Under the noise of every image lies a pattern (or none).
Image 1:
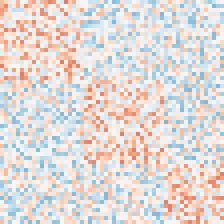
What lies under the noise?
blocks along the diagonal
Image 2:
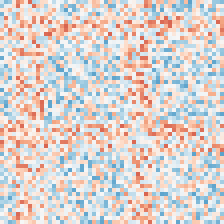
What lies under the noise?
bands of rows crossing bands of columns
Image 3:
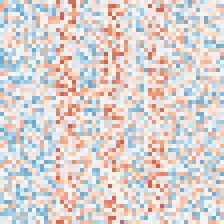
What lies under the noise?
bands of columns
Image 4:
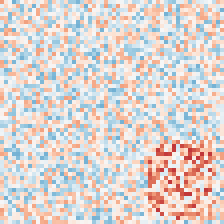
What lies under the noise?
one block
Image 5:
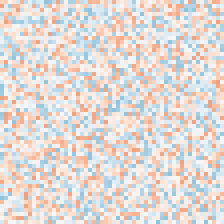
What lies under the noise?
only noise
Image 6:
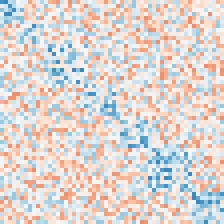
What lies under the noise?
blocks along the diagonal
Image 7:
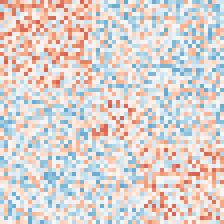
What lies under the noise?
blocks along the diagonal
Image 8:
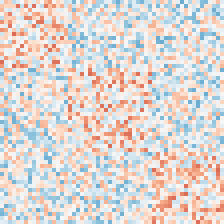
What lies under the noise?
blocks along the diagonal
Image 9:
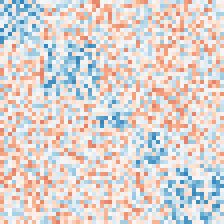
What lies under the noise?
blocks along the diagonal
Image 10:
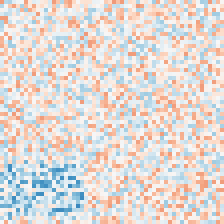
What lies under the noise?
one block
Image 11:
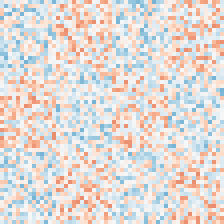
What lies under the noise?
a checkerboard
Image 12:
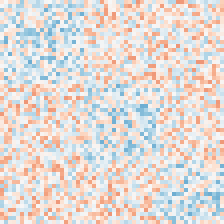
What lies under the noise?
blocks along the diagonal
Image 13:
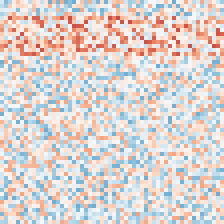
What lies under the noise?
one band of rows
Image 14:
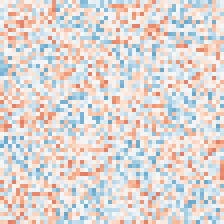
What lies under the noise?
a checkerboard
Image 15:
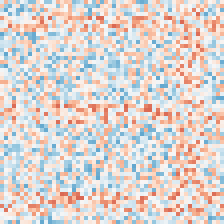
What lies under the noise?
bands of rows crossing bands of columns
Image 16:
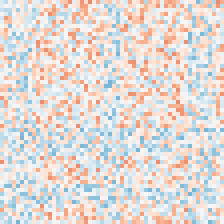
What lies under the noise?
bands of rows crossing bands of columns
